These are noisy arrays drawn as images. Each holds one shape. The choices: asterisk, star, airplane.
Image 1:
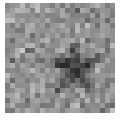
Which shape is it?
star
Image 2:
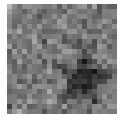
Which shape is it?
star
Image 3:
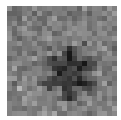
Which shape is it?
asterisk
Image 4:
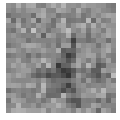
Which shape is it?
airplane
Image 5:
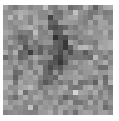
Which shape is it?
airplane
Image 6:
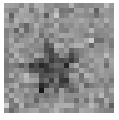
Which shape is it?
star
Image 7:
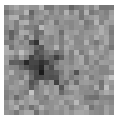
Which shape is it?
star
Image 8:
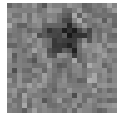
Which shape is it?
star
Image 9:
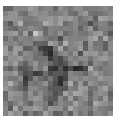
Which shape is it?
airplane
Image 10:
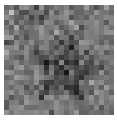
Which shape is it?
star
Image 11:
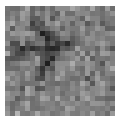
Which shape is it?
airplane
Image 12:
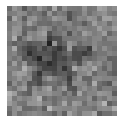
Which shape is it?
star
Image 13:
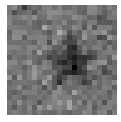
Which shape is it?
star
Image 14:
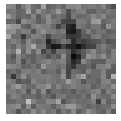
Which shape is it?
airplane
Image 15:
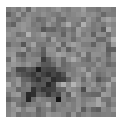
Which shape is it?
star
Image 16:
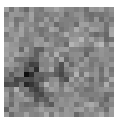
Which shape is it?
airplane
